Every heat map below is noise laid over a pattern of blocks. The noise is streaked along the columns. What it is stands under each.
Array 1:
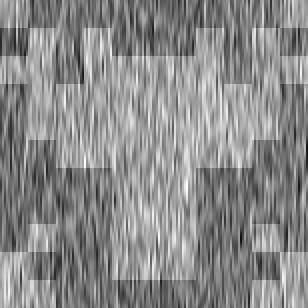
left and right mirror each other
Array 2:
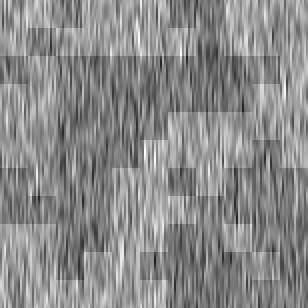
mirrored about the diagonal from the top left
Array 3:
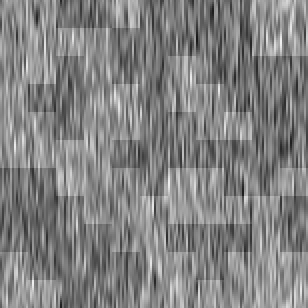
mirrored about the diagonal from the bottom left
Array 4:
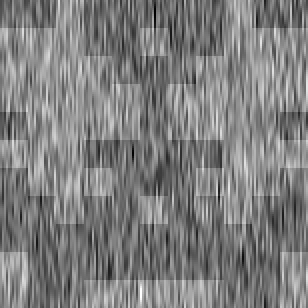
left and right mirror each other
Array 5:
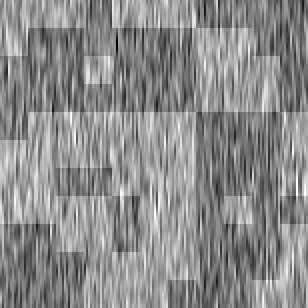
mirrored about the diagonal from the bottom left
